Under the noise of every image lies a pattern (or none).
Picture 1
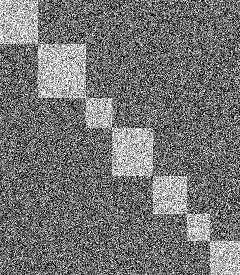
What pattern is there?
blocks along the diagonal
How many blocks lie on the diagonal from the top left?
7
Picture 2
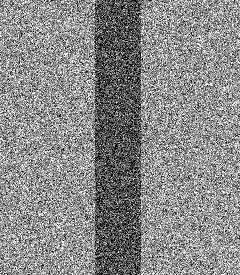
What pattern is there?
one band of columns
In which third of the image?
middle
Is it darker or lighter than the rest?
darker
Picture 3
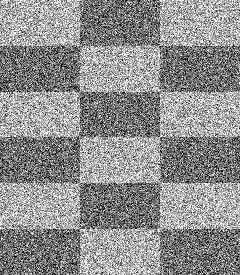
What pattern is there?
a checkerboard
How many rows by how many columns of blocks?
6 by 3
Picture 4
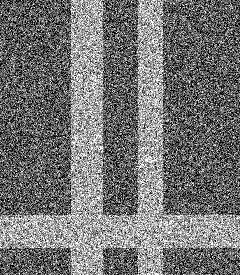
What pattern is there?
bands of rows crossing bands of columns
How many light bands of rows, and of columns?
1 and 2
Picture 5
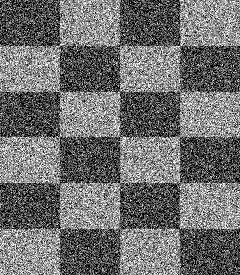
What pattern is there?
a checkerboard
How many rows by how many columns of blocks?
6 by 4
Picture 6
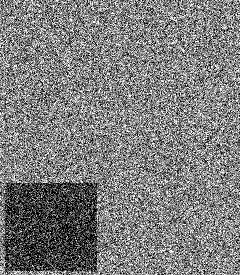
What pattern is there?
one block
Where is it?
bottom left
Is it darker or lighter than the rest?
darker
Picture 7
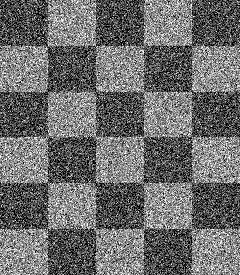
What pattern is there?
a checkerboard
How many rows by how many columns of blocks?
6 by 5
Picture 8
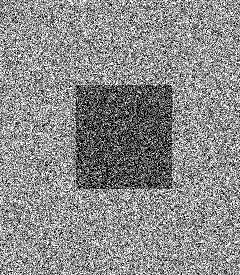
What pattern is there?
one block
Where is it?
centre
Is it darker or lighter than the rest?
darker
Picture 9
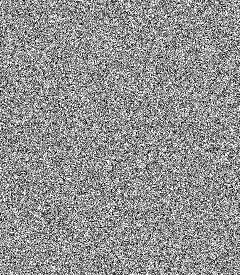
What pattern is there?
only noise
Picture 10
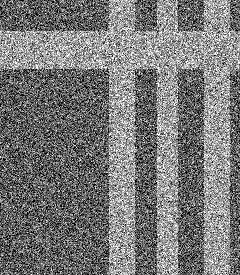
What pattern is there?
bands of rows crossing bands of columns
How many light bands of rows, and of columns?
1 and 3
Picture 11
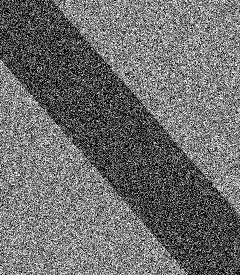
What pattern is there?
a diagonal band
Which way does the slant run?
top left to bottom right
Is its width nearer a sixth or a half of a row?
a half
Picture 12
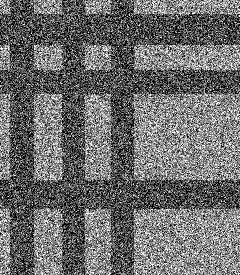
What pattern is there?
bands of rows crossing bands of columns
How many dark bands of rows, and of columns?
3 and 3
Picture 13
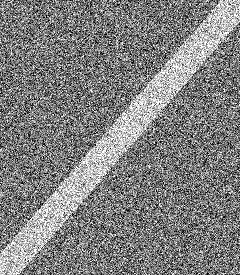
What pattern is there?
a diagonal band
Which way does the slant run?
bottom left to top right
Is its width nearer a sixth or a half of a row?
a sixth
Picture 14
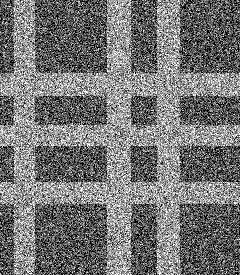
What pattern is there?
bands of rows crossing bands of columns
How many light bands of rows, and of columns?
3 and 3
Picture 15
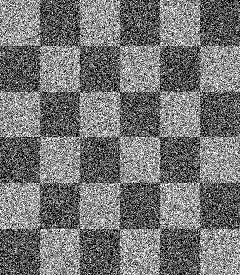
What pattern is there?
a checkerboard
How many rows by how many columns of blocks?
6 by 6
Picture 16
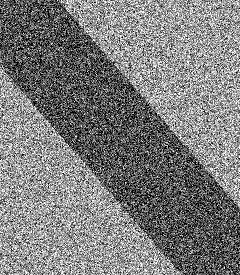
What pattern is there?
a diagonal band
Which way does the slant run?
top left to bottom right
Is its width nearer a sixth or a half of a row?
a half
